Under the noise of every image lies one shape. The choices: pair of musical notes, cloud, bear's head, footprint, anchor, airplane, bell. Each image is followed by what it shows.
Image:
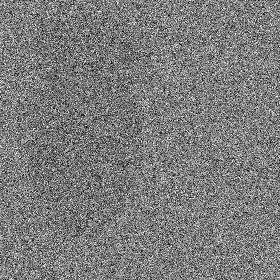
footprint
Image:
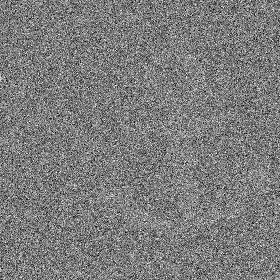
anchor
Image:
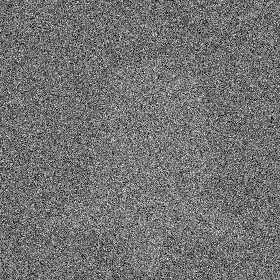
bell
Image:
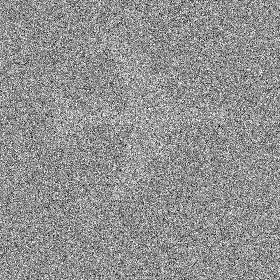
airplane
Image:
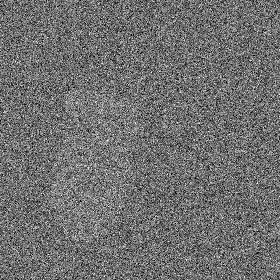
footprint
